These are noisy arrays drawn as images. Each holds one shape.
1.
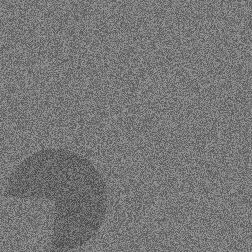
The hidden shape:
disc with a wedge cut out
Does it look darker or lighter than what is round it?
darker
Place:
bottom left
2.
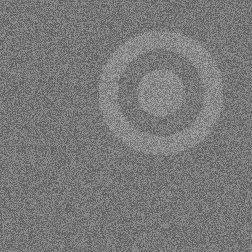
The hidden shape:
bullseye
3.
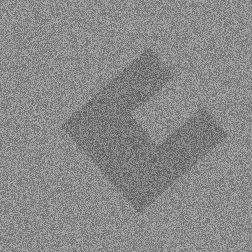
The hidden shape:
square with a notch
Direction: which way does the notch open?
up and right
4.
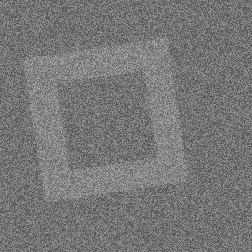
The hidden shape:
square frame
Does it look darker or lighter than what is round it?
lighter
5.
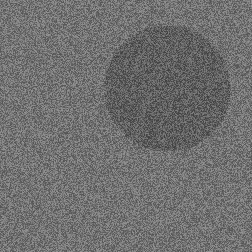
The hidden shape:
disc
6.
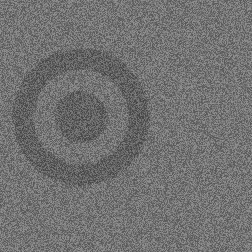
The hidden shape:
bullseye
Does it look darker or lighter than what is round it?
darker
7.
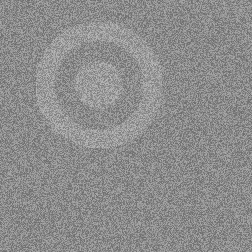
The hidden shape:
bullseye
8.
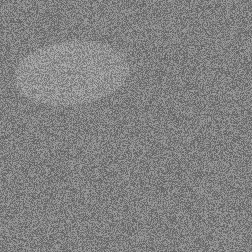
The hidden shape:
ellipse
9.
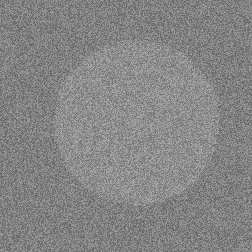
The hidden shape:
disc
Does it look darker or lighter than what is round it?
lighter
